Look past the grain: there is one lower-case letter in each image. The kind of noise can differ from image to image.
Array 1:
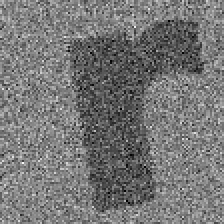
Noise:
low rank plus noise
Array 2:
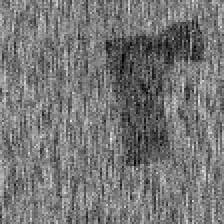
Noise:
streaked along the columns
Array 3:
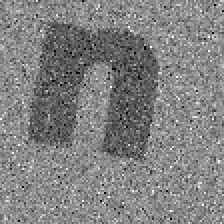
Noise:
heavy tails
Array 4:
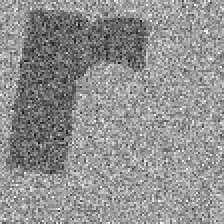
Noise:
independent entries
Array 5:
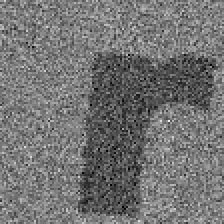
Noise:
low rank plus noise
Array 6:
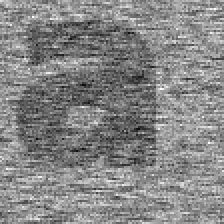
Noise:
streaked along the rows
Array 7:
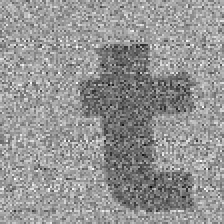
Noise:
rows of uneven size
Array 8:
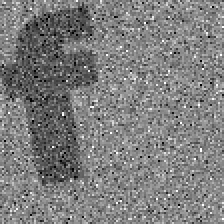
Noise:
heavy tails
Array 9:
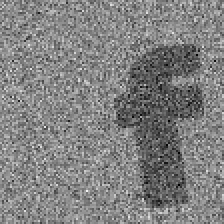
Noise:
low rank plus noise
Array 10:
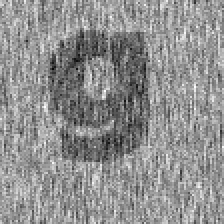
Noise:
streaked along the columns
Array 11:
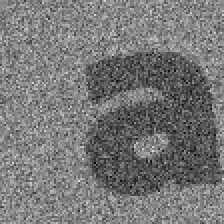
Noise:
independent entries
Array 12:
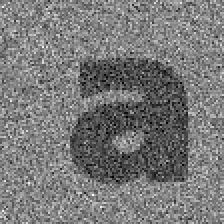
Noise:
independent entries
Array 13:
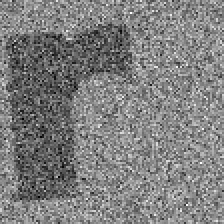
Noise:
independent entries
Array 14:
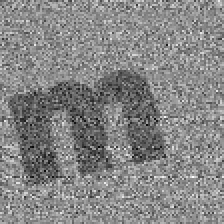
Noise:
rows of uneven size
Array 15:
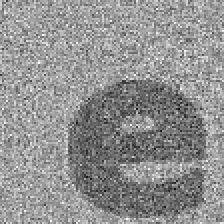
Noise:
low rank plus noise
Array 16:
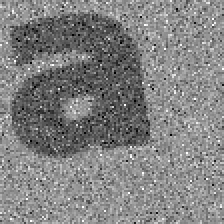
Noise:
heavy tails
